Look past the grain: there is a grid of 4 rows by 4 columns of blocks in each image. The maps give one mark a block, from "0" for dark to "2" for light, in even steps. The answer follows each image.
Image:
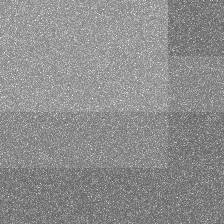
2 2 2 0
2 2 2 1
1 1 1 0
0 0 0 0
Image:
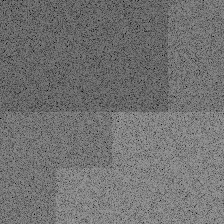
0 0 0 1
0 0 0 1
1 1 2 2
1 2 2 2
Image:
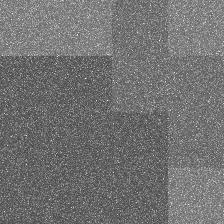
2 2 1 2
0 0 1 1
0 0 0 1
0 0 0 2
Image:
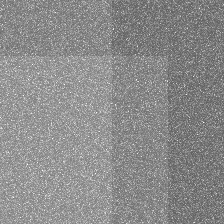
1 1 0 0
2 2 1 0
2 2 1 0
2 2 1 0
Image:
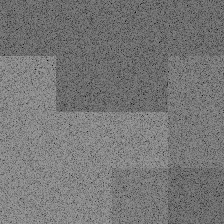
0 0 0 0
2 0 0 1
2 2 2 1
2 2 1 0
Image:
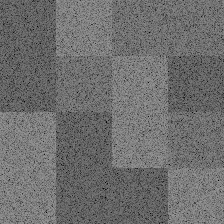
0 2 1 1
0 1 2 0
2 0 2 1
2 0 0 2
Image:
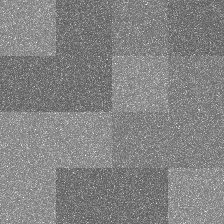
2 0 1 0
0 0 2 1
2 2 1 1
2 0 0 2
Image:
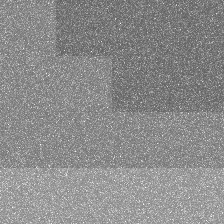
1 0 0 0
1 1 0 0
1 1 1 1
2 2 2 2
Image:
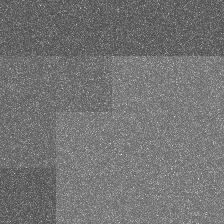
0 0 0 0
1 1 2 2
1 2 2 2
0 2 2 2
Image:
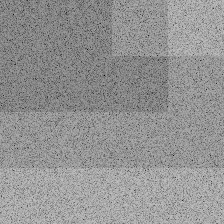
0 0 1 2
0 0 0 1
1 1 1 1
2 2 2 2
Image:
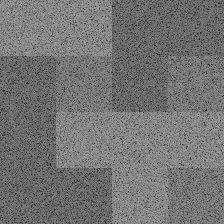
2 2 0 0
0 1 0 1
0 2 2 2
0 0 2 1
